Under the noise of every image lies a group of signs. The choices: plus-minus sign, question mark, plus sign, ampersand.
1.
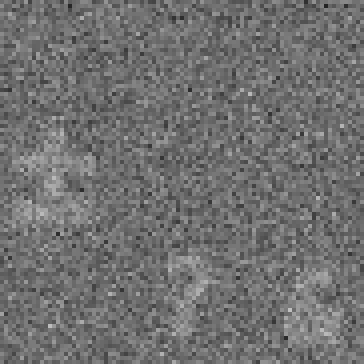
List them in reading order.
middle left: plus-minus sign; bottom middle: question mark; bottom right: ampersand
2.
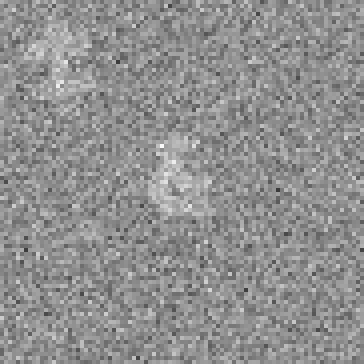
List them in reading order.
top left: plus-minus sign; centre: ampersand
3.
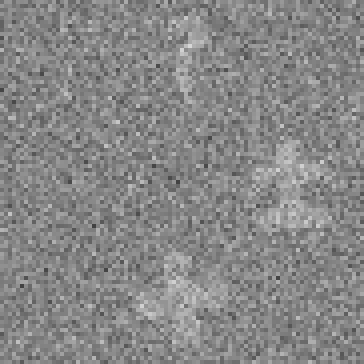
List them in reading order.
top middle: question mark; middle right: plus-minus sign; bottom middle: plus sign
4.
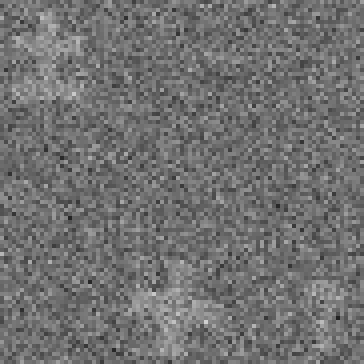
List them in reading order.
top left: plus-minus sign; bottom middle: plus sign; bottom right: question mark
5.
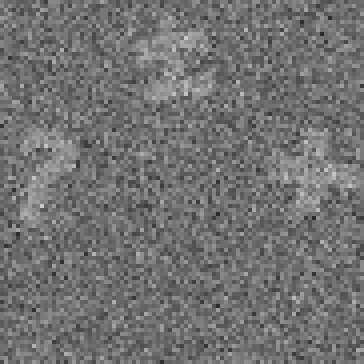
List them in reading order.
top middle: plus-minus sign; middle left: question mark; middle right: plus sign
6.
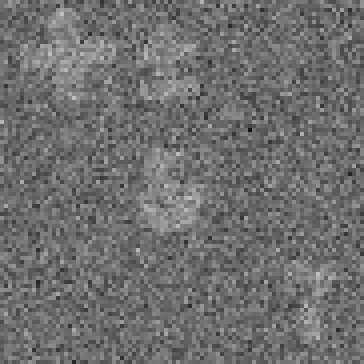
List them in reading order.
top left: plus sign; top middle: plus-minus sign; centre: ampersand; bottom right: question mark
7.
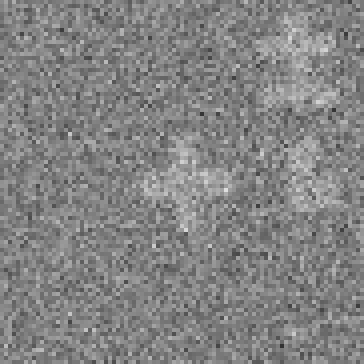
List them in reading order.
top right: plus-minus sign; centre: plus sign; middle right: ampersand
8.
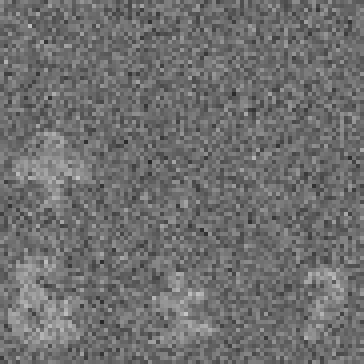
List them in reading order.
middle left: plus sign; bottom left: ampersand; bottom middle: plus-minus sign; bottom right: question mark
